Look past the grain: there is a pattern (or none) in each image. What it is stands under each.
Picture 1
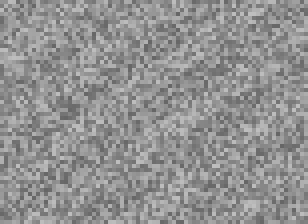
diagonal stripes
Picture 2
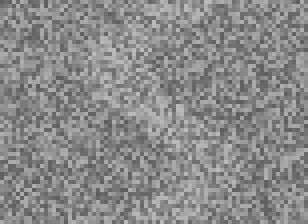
a wavy band
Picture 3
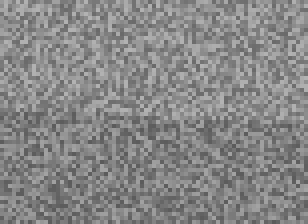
a sharp edge
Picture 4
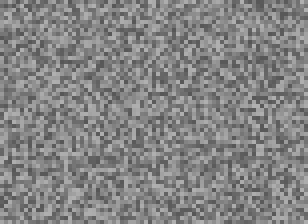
only noise
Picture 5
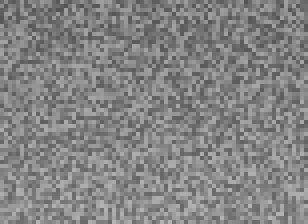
a smooth slope
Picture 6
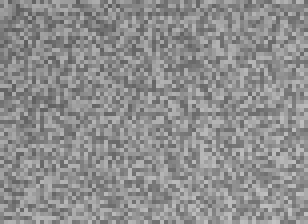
a smooth slope
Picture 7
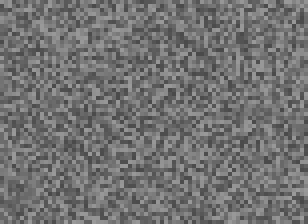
only noise
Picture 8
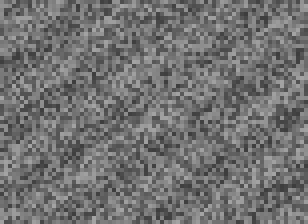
diagonal stripes
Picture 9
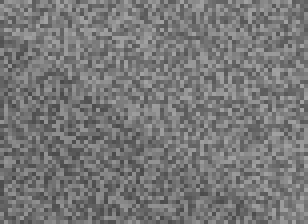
a sharp edge
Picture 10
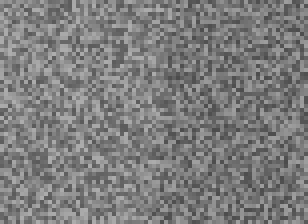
a sharp edge
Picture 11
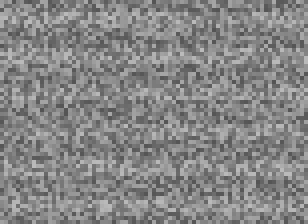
horizontal stripes
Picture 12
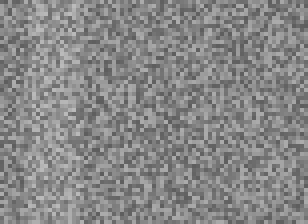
one vertical stripe
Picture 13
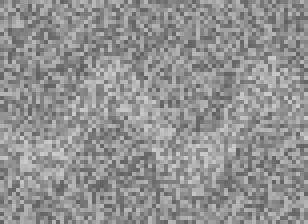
a wavy band
